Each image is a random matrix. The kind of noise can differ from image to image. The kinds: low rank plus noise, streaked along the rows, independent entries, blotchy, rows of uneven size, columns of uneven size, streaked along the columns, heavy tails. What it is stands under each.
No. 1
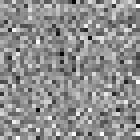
low rank plus noise
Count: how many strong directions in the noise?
one
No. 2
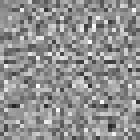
low rank plus noise
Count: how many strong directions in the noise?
three or four
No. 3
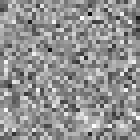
independent entries
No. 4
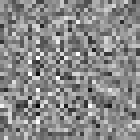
low rank plus noise
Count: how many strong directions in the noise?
one
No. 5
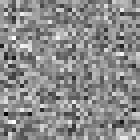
low rank plus noise
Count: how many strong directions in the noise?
three or four
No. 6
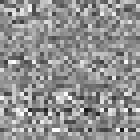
rows of uneven size
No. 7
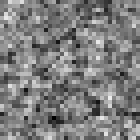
blotchy
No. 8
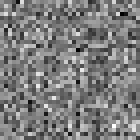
low rank plus noise
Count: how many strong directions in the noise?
two
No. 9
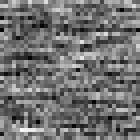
streaked along the rows
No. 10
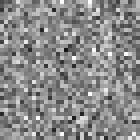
independent entries
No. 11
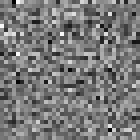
low rank plus noise
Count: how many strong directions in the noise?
five to eight
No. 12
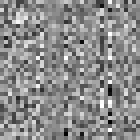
columns of uneven size
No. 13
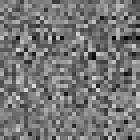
low rank plus noise
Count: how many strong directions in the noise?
two
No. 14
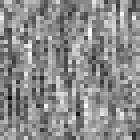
streaked along the columns
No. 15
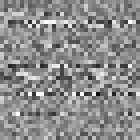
rows of uneven size
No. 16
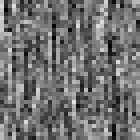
streaked along the columns
